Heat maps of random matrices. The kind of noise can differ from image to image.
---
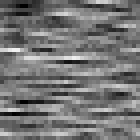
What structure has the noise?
streaked along the rows
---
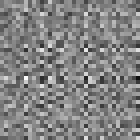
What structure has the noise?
low rank plus noise
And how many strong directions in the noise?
one
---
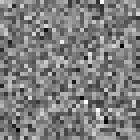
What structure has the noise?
independent entries
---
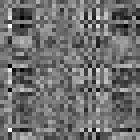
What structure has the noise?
low rank plus noise
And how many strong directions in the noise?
one
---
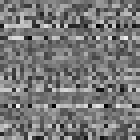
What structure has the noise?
rows of uneven size
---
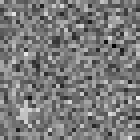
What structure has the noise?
independent entries
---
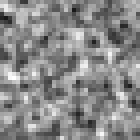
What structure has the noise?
blotchy
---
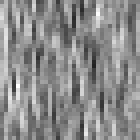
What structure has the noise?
streaked along the columns
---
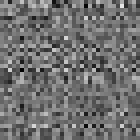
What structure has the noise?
low rank plus noise
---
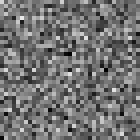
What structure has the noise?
independent entries
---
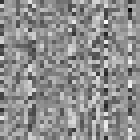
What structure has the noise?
columns of uneven size
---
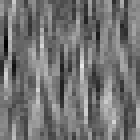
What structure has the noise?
streaked along the columns
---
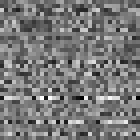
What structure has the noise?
rows of uneven size
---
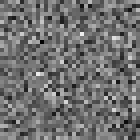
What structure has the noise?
independent entries
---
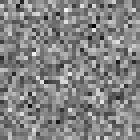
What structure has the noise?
independent entries
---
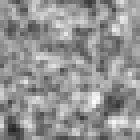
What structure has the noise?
blotchy
